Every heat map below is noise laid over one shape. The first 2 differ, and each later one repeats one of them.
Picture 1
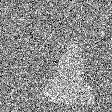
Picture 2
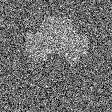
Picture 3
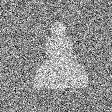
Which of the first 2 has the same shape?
1
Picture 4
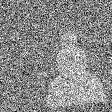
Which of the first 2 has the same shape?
1
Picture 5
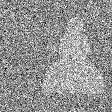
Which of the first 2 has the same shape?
1
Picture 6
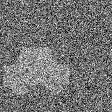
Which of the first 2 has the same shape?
2
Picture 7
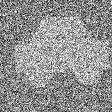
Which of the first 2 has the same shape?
2
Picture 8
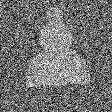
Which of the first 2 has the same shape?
1
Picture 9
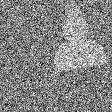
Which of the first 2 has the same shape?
1
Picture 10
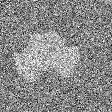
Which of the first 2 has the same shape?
2
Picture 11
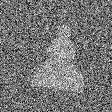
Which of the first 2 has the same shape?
1
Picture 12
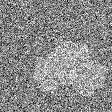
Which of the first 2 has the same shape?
2
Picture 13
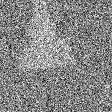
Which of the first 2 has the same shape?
1
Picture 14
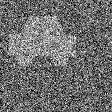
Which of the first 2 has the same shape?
2
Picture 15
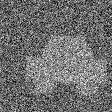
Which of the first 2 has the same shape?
2
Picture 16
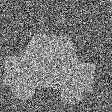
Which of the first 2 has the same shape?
2
